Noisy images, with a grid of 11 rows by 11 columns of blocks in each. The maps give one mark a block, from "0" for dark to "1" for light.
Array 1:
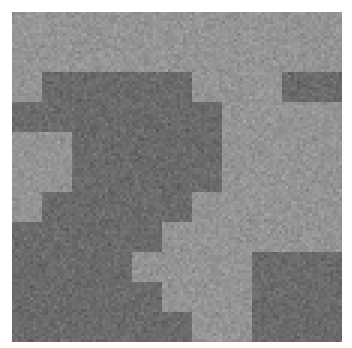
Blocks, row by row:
1 1 1 1 1 1 1 1 1 1 1
1 1 1 1 1 1 1 1 1 1 1
1 0 0 0 0 0 1 1 1 0 0
0 0 0 0 0 0 0 1 1 1 1
1 1 0 0 0 0 0 1 1 1 1
1 1 0 0 0 0 0 1 1 1 1
1 0 0 0 0 0 1 1 1 1 1
0 0 0 0 0 1 1 1 1 1 1
0 0 0 0 1 1 1 1 0 0 0
0 0 0 0 0 1 1 1 0 0 0
0 0 0 0 0 0 1 1 0 0 0
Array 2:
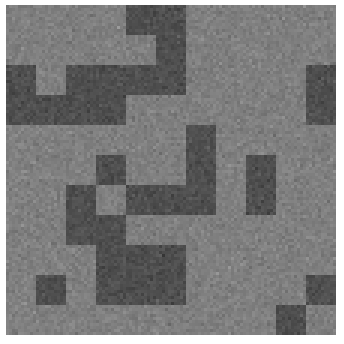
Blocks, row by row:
1 1 1 1 0 0 1 1 1 1 1
1 1 1 1 1 0 1 1 1 1 1
0 1 0 0 0 0 1 1 1 1 0
0 0 0 0 1 1 1 1 1 1 0
1 1 1 1 1 1 0 1 1 1 1
1 1 1 0 1 1 0 1 0 1 1
1 1 0 1 0 0 0 1 0 1 1
1 1 0 0 1 1 1 1 1 1 1
1 1 1 0 0 0 1 1 1 1 1
1 0 1 0 0 0 1 1 1 1 0
1 1 1 1 1 1 1 1 1 0 1
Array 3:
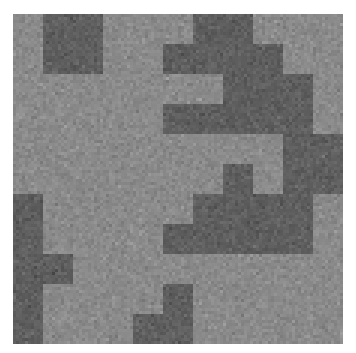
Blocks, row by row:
1 0 0 1 1 1 0 0 1 1 1
1 0 0 1 1 0 0 0 0 1 1
1 1 1 1 1 1 1 0 0 0 1
1 1 1 1 1 0 0 0 0 0 1
1 1 1 1 1 1 1 1 1 0 0
1 1 1 1 1 1 1 0 1 0 0
0 1 1 1 1 1 0 0 0 0 1
0 1 1 1 1 0 0 0 0 0 1
0 0 1 1 1 1 1 1 1 1 1
0 1 1 1 1 0 1 1 1 1 1
0 1 1 1 0 0 1 1 1 1 1
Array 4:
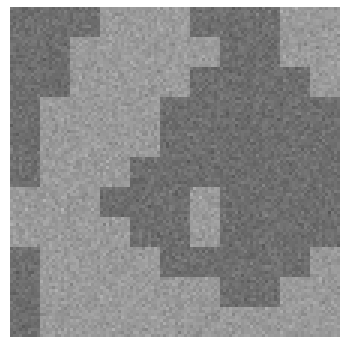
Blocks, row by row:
0 0 0 1 1 1 0 0 0 1 1
0 0 1 1 1 1 1 0 0 1 1
0 0 1 1 1 1 0 0 0 0 1
0 1 1 1 1 0 0 0 0 0 0
0 1 1 1 1 0 0 0 0 0 0
0 1 1 1 0 0 0 0 0 0 0
1 1 1 0 0 0 1 0 0 0 0
1 1 1 1 0 0 1 0 0 0 0
0 1 1 1 1 0 0 0 0 0 1
0 1 1 1 1 1 1 0 0 1 1
0 1 1 1 1 1 1 1 1 1 1
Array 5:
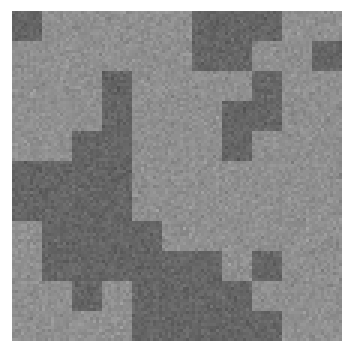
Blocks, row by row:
0 1 1 1 1 1 0 0 0 1 1
1 1 1 1 1 1 0 0 1 1 0
1 1 1 0 1 1 1 1 0 1 1
1 1 1 0 1 1 1 0 0 1 1
1 1 0 0 1 1 1 0 1 1 1
0 0 0 0 1 1 1 1 1 1 1
0 0 0 0 1 1 1 1 1 1 1
1 0 0 0 0 1 1 1 1 1 1
1 0 0 0 0 0 0 1 0 1 1
1 1 0 1 0 0 0 0 1 1 1
1 1 1 1 0 0 0 0 0 1 1
